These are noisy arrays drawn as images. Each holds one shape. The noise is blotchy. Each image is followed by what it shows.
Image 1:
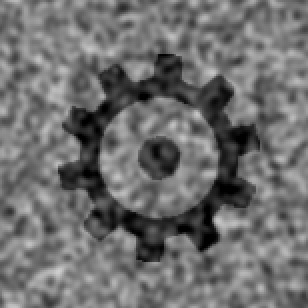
gear
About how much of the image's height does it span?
two thirds
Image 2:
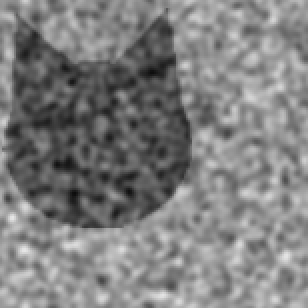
cat's head
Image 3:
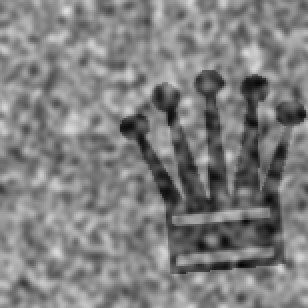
chess queen
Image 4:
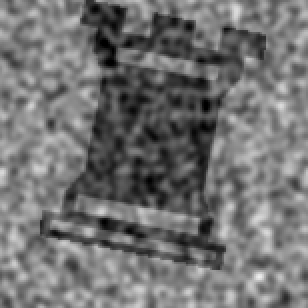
chess rook
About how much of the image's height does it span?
nearly all
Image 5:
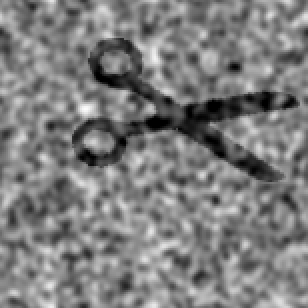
pair of scissors
